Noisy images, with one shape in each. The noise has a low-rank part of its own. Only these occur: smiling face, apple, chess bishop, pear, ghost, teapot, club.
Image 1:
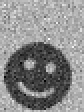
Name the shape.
smiling face
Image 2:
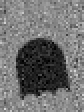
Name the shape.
ghost
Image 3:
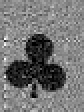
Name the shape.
club
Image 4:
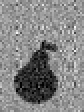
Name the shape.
pear
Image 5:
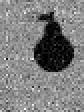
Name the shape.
pear
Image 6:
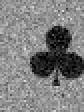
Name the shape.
club
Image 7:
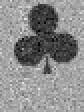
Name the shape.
club
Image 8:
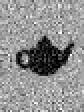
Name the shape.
teapot
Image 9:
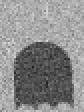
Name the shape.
ghost
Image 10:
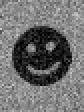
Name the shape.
smiling face
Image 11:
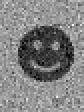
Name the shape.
smiling face
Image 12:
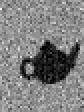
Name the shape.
teapot
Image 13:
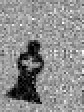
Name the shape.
chess bishop
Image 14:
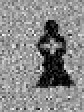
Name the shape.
chess bishop
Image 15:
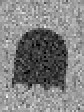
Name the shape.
ghost
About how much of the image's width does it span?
two thirds
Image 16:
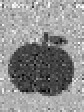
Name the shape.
apple
